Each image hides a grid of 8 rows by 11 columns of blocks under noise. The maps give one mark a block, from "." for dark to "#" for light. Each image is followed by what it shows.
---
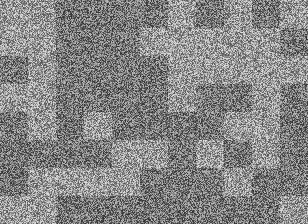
# # . . . . # . # . #
# # . . . # # # # # .
. # . . . . # # # # #
# # . . . . # . . # .
. # . # . . . . # # .
. . . . # # . # . # .
. # # # # . . . # . .
# # . . . . . . . . #
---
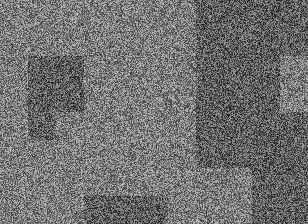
# # # # # # # . . . .
# # # # # # # . . . .
# . . # # # # . . . #
# . . # # # # . . . #
# . # # # # # . . . .
# # # # # # # . . . .
# # # # # # # # # . .
# # # . . . # # # . .
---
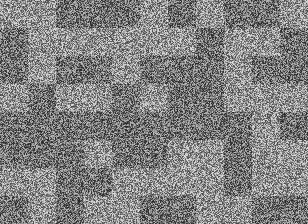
# # . . . # . # . . #
. # # # # # # . # # .
. # . . # . . . # . .
# . # # . # . . # # #
. . . . . . . . . # .
. . . # . . # # . # #
# # . . # # # # . # #
. # . # # . . # # . .
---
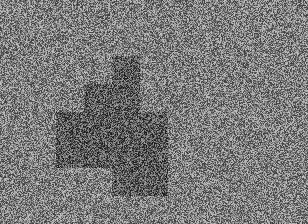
# # # # # # # # # # #
# # # # # # # # # # #
# # # # . # # # # # #
# # # . . # # # # # #
# # . . . . # # # # #
# # . . . . # # # # #
# # # # . . # # # # #
# # # # # # # # # # #
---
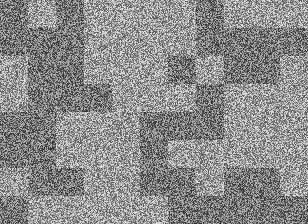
. # . # # # # . # # #
. . . # # # # . . . .
# . . # # # . # . . #
# . . . # # # . # # #
. . # # # . . . # # #
. . # # # . # # # # #
# . . # # . . # . . #
. # # # # # . . . . .
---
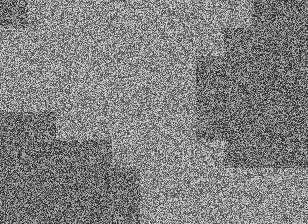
. # # # # # # # # . .
# # # # # # # # . . .
# # # # # # # . . . .
# # # # # # # . . . .
. . # # # # # . . . .
. . . . # # # # . . .
. . . . . # # # # # #
. . . . . # # # # # #
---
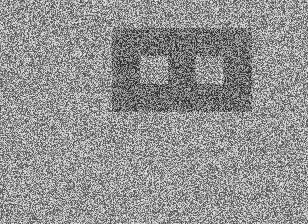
# # # # # # # # # # #
# # # # . . . . . # #
# # # # . # . # . # #
# # # # . . . . . # #
# # # # # # # # # # #
# # # # # # # # # # #
# # # # # # # # # # #
# # # # # # # # # # #
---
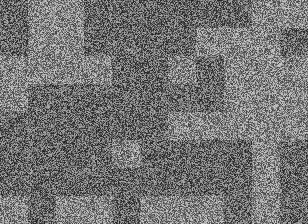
. # # . . . . . . # #
. # # . . . . # # # .
# # # # . . # . # # #
# . . . . . . . # # #
. . . . . . # # # # #
. . . . # . . . . # .
. . . . . . . . . # .
# . # # . # # # . # .
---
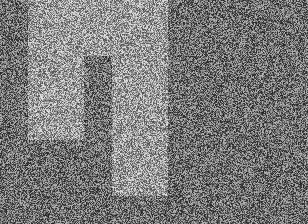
. # # # # # . . . . .
. # # # # # . . . . .
. # # . # # . . . . .
. # # . # # . . . . .
. # # . # # . . . . .
. . . . # # . . . . .
. . . . # # . . . . .
. . . . . . . . . . .
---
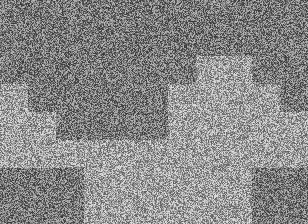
. . . . . . . . . . .
. . . . . . . . . . .
. . . . . . . # # . .
# . . . . . # # # # .
# # . . . . # # # # #
# # # # # # # # # # #
. . . # # # # # # . .
. . . # # # # # # . .
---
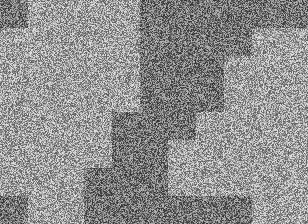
. # # # # . . . . . .
# # # # # . . . . # #
# # # # # . . . # # #
# # # # # . . . # # #
# # # # . . . # # # #
# # # # . . # # # # #
# # # . . . # # # # #
. # # . . . . . . # #
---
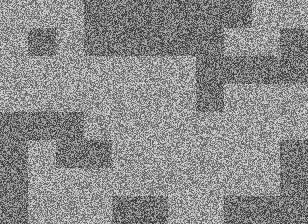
# # # . . . . . . # #
# . # . . . . . # # .
# # # # # # # . . . .
# # # # # # # . # # #
. . . # # # # # # # #
. # . . # # # # # # .
. # # # # # # # # # .
. # # # . . # # . . .
